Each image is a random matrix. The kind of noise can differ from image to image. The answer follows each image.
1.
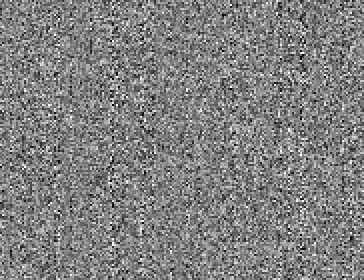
columns of uneven size
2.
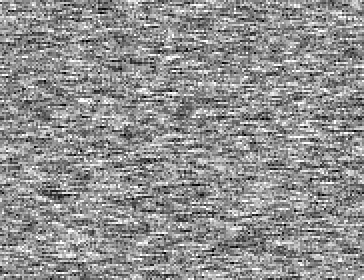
streaked along the rows
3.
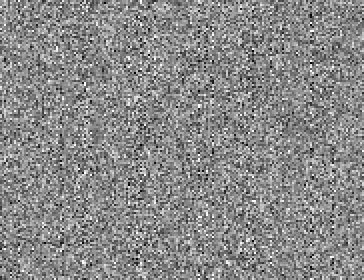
columns of uneven size
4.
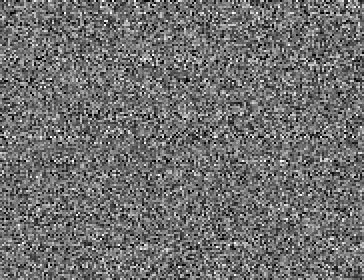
rows of uneven size
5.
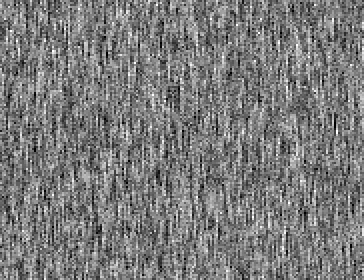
streaked along the columns
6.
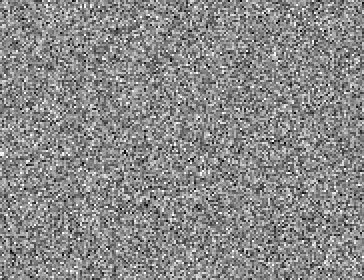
independent entries
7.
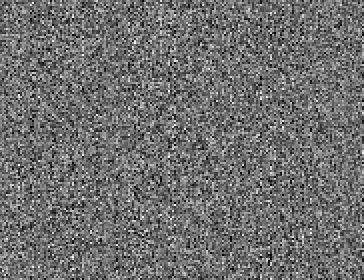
columns of uneven size
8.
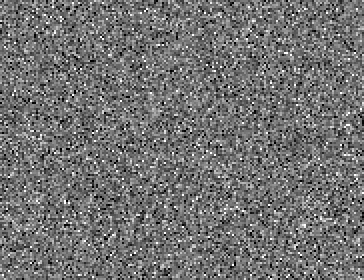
heavy tails
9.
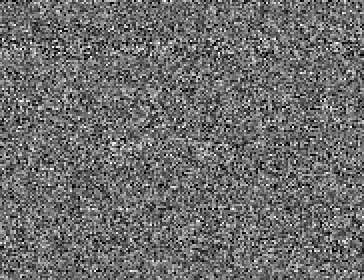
rows of uneven size
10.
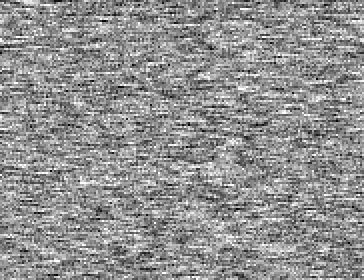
streaked along the rows
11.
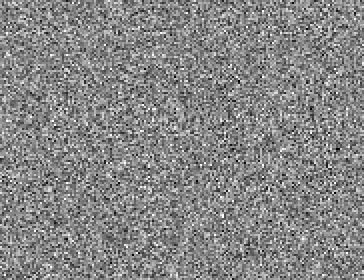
low rank plus noise
